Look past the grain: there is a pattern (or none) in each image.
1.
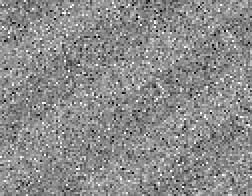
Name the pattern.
diagonal stripes
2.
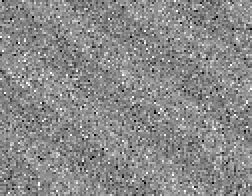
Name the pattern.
diagonal stripes
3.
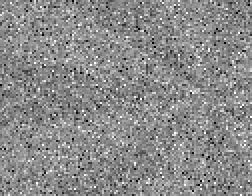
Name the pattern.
spokes from one point
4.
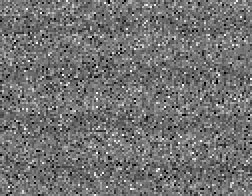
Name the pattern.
horizontal stripes
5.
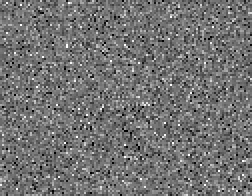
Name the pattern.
only noise
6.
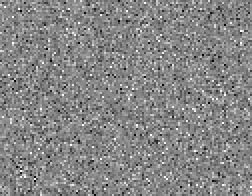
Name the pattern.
only noise
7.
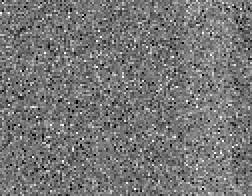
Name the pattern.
one vertical stripe
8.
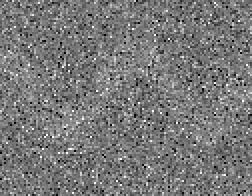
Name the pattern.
a wavy band
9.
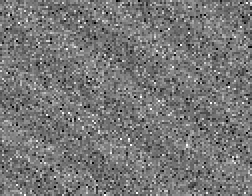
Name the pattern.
diagonal stripes
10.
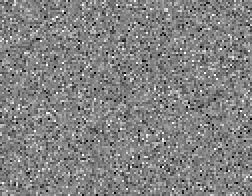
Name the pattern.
only noise
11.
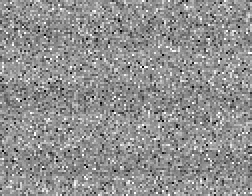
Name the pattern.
horizontal stripes
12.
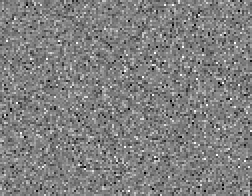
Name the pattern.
only noise
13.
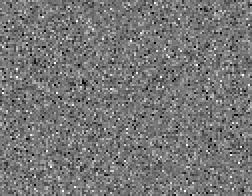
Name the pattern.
only noise
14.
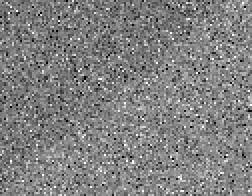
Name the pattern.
a sharp edge
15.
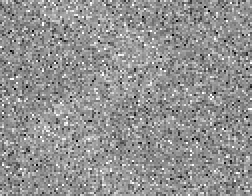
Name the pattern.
a wavy band
